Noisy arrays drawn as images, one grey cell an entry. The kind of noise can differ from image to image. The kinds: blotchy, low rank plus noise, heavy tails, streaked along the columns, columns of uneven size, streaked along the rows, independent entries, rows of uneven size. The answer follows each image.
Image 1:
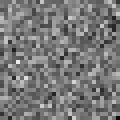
independent entries
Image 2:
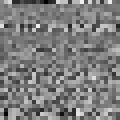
rows of uneven size
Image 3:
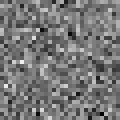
independent entries
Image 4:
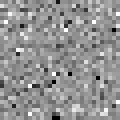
heavy tails
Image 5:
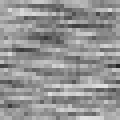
streaked along the rows
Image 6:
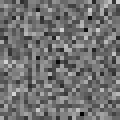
independent entries
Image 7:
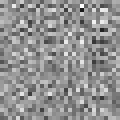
low rank plus noise
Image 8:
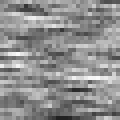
streaked along the rows
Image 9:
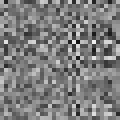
low rank plus noise
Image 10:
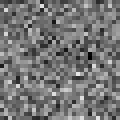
independent entries
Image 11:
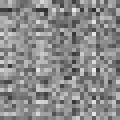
low rank plus noise
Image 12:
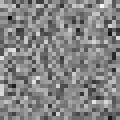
low rank plus noise
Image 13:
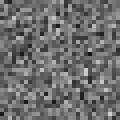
independent entries
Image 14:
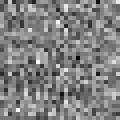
low rank plus noise
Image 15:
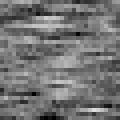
streaked along the rows
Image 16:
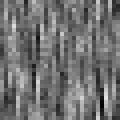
streaked along the columns
